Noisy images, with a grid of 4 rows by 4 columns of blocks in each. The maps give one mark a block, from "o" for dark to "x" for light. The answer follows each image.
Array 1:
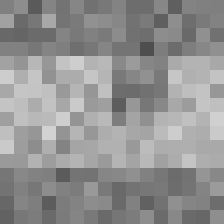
oooo
xxox
xxxx
oooo
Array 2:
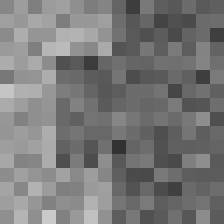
xxoo
xooo
xooo
xxoo
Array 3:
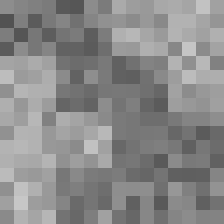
ooxx
xoox
xxoo
xooo
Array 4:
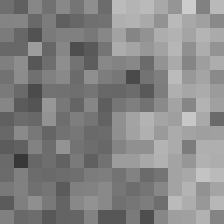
ooxx
ooox
ooxx
ooox
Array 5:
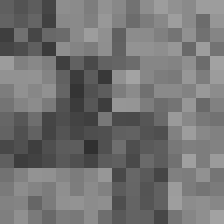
oxxx
xoxx
ooox
xxox
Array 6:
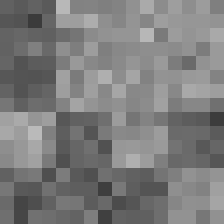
oxxx
oxxx
xoxo
ooox
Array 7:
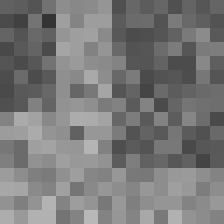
oxoo
oxoo
xxoo
xxxx
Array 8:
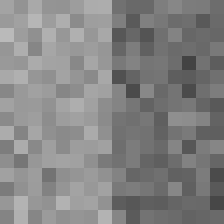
xxoo
xxoo
xxoo
xxoo
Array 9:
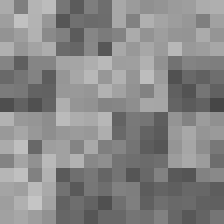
xoxx
oxxo
xxox
xooo
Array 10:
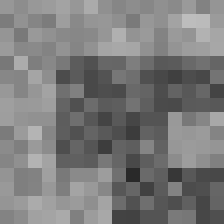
xxxx
xooo
xoox
xxoo
